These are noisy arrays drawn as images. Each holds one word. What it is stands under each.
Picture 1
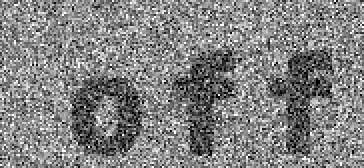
off
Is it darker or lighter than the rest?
darker
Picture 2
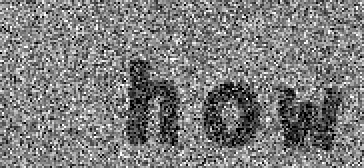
how
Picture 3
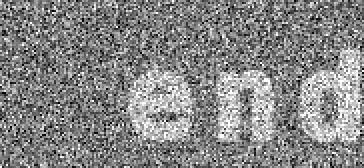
end
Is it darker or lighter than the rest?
lighter
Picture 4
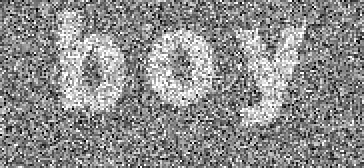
boy
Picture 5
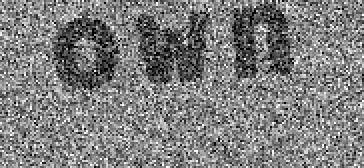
own
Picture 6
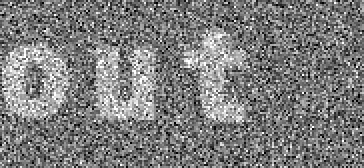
out
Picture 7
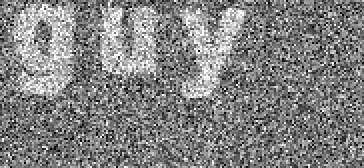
guy
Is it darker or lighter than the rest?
lighter
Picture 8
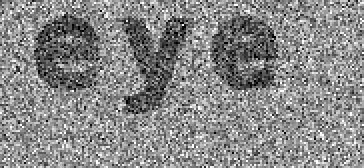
eye
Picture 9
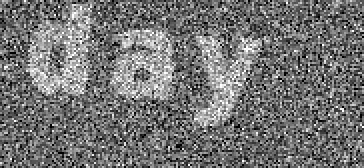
day
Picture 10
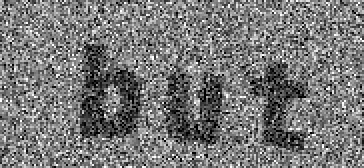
but
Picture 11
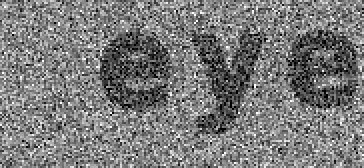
eye
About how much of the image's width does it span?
two thirds
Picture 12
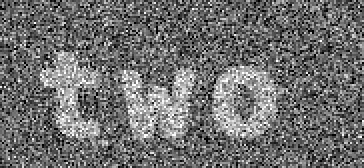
two
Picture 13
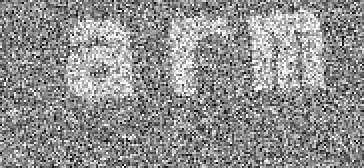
arm
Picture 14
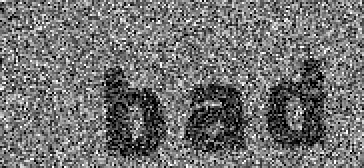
bad
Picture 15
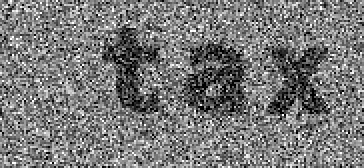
tax
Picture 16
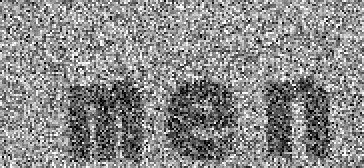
men
